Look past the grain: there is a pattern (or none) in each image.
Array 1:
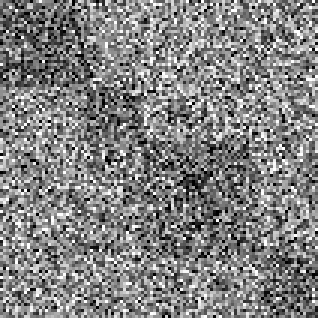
blocks along the diagonal
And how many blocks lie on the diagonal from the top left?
4
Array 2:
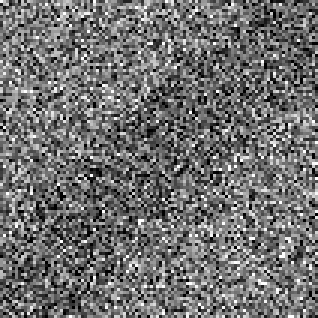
a diagonal band
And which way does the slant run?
bottom left to top right
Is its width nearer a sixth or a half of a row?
a half
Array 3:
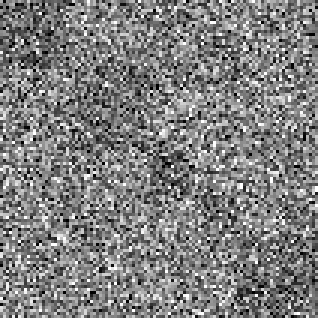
blocks along the diagonal
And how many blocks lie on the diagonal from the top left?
5
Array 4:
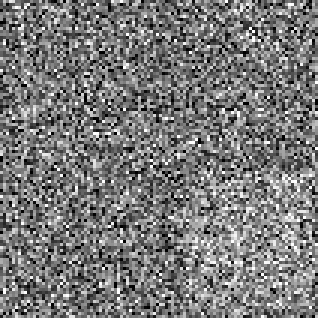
one block
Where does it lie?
bottom right
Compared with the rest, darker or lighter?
lighter
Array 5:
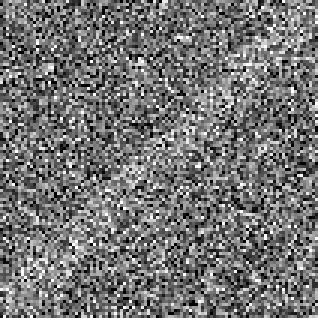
a diagonal band
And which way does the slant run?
bottom left to top right
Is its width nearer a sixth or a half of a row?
a sixth
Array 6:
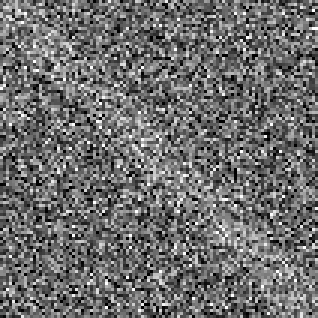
a diagonal band
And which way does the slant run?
top left to bottom right
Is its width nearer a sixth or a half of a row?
a sixth
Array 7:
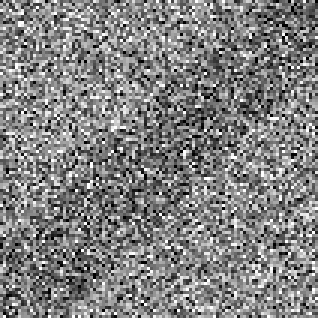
a diagonal band
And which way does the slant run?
bottom left to top right
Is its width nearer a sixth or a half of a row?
a half
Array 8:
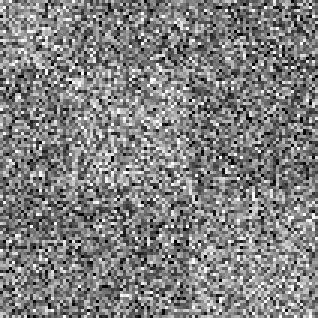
blocks along the diagonal
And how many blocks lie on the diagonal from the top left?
3
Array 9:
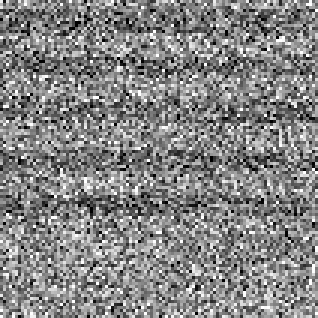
bands of rows
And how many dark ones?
5
